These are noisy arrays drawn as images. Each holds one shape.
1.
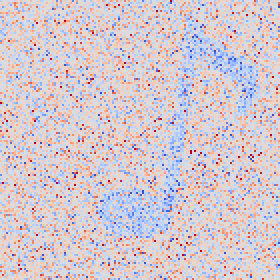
musical note
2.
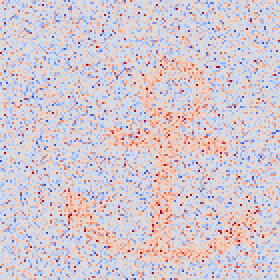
anchor
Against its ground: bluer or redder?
redder
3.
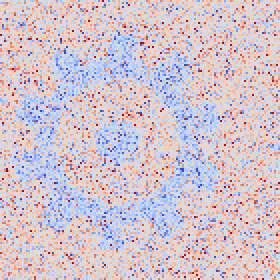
gear
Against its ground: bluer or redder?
bluer
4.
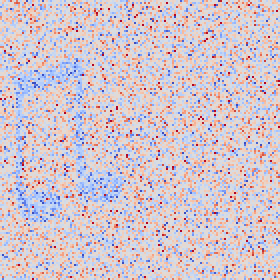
pair of musical notes
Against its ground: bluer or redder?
bluer
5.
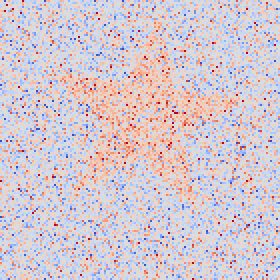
star
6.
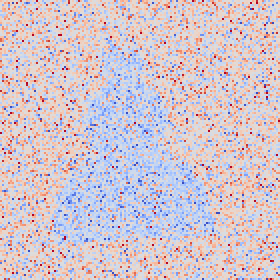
chess pawn
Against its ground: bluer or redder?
bluer
